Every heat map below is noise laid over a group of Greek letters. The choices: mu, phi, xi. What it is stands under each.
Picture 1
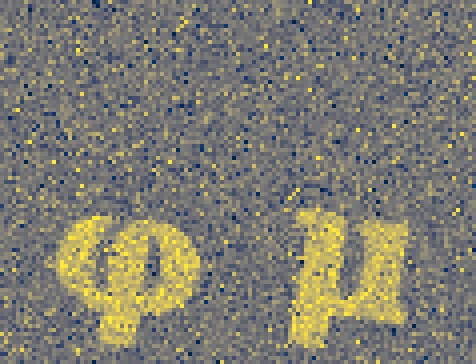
bottom left: phi; bottom right: mu
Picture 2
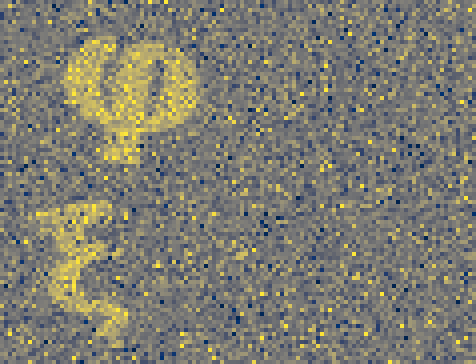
top left: phi; bottom left: xi
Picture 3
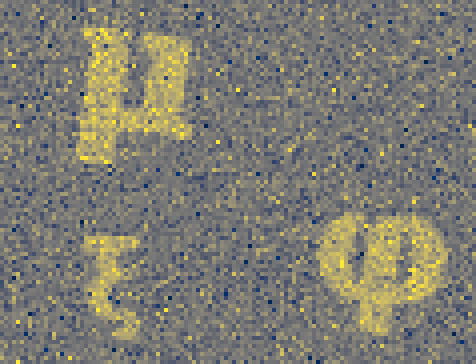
top left: mu; bottom left: xi; bottom right: phi
